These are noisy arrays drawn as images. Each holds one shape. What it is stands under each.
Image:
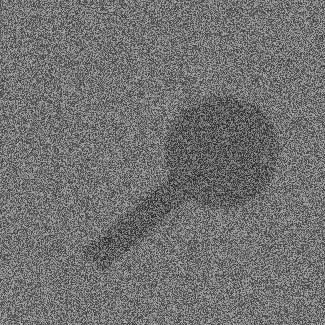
lollipop
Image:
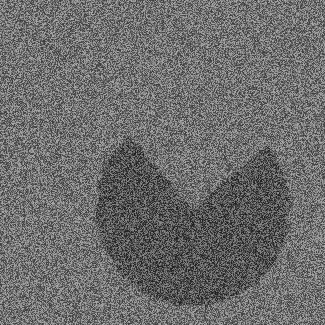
disc with a wedge cut out
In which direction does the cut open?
up
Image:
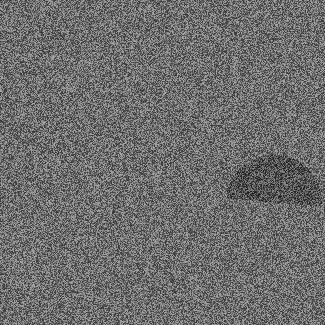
half disc
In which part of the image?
middle right
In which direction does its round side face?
up
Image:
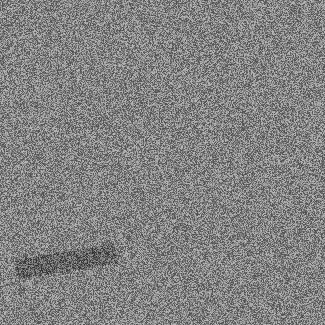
bar
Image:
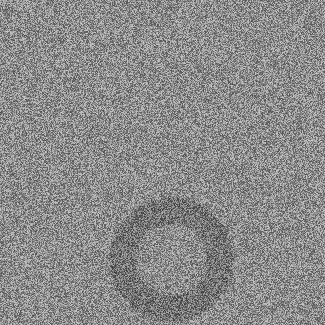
ring
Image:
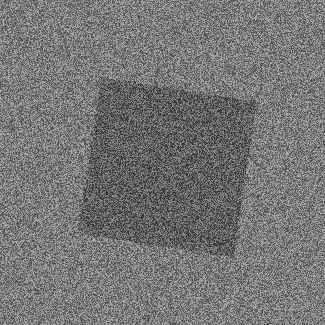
square
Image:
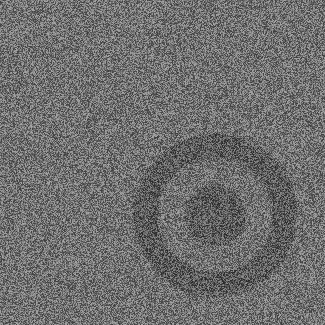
bullseye
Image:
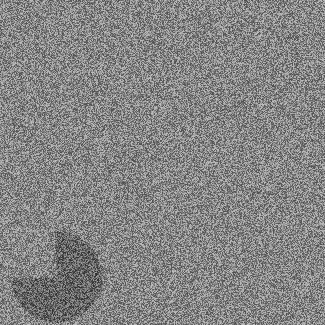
disc with a wedge cut out
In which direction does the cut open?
up and left
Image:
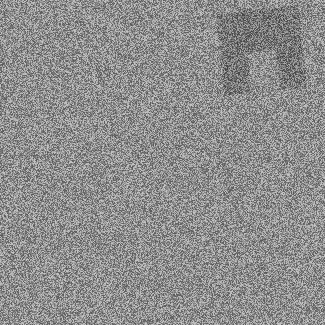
square with a notch
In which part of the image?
top right
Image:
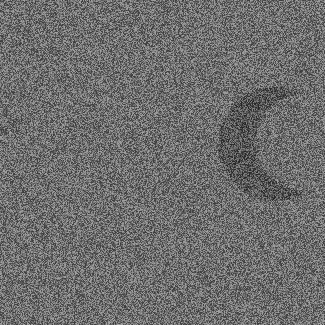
crescent
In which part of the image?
middle right
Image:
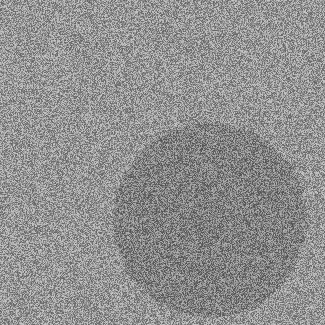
disc
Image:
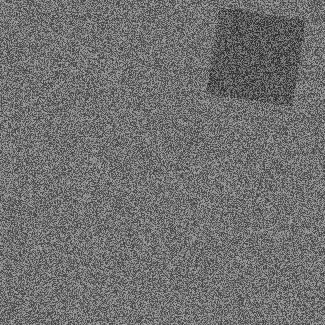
square
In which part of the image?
top right
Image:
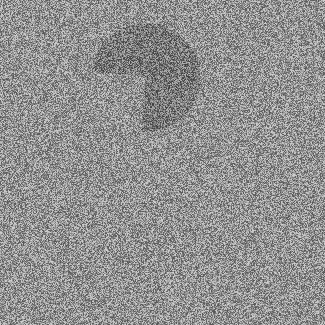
disc with a wedge cut out
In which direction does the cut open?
down and left
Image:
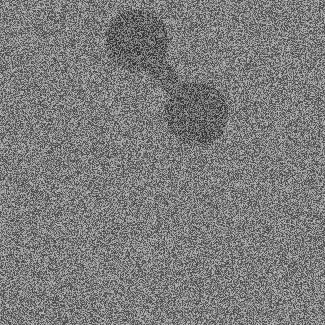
dumbbell
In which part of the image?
top middle
